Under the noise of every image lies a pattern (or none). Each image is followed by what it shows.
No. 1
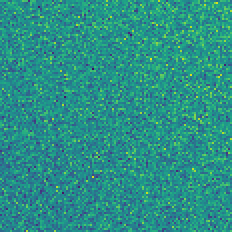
a smooth slope
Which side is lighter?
top right
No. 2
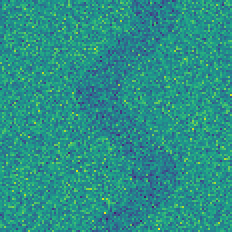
a wavy band
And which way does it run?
top to bottom
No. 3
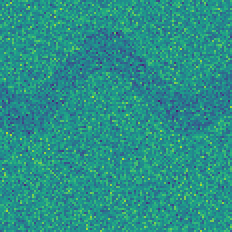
a wavy band
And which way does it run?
left to right
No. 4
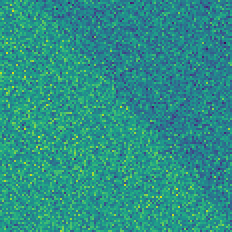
a sharp edge
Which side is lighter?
bottom left
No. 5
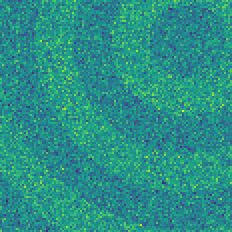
rings round one point
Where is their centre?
top right
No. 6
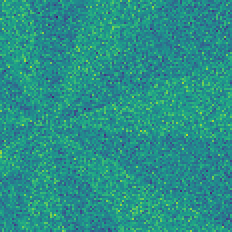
spokes from one point
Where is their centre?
middle left
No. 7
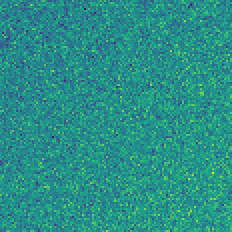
a smooth slope
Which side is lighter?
bottom right
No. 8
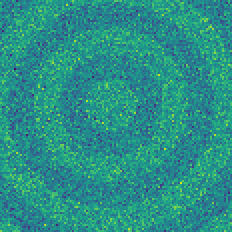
rings round one point
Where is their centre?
centre
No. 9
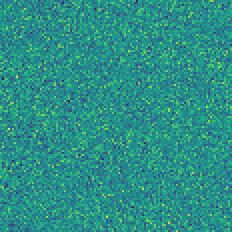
only noise
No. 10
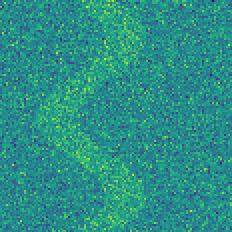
a wavy band
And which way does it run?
top to bottom
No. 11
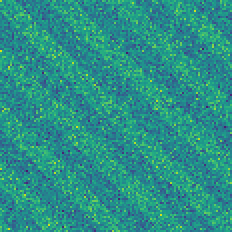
diagonal stripes
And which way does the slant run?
top left to bottom right
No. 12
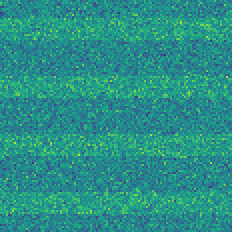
horizontal stripes
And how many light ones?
4
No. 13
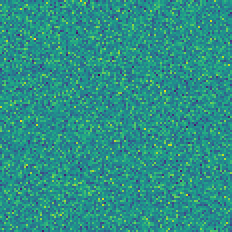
only noise
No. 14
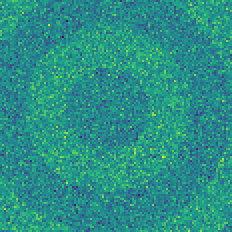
rings round one point
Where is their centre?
centre
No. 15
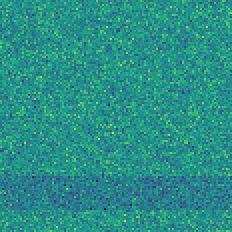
one horizontal stripe
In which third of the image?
bottom
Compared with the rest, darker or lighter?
darker
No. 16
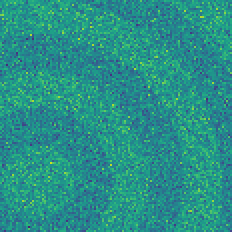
rings round one point
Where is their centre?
bottom left
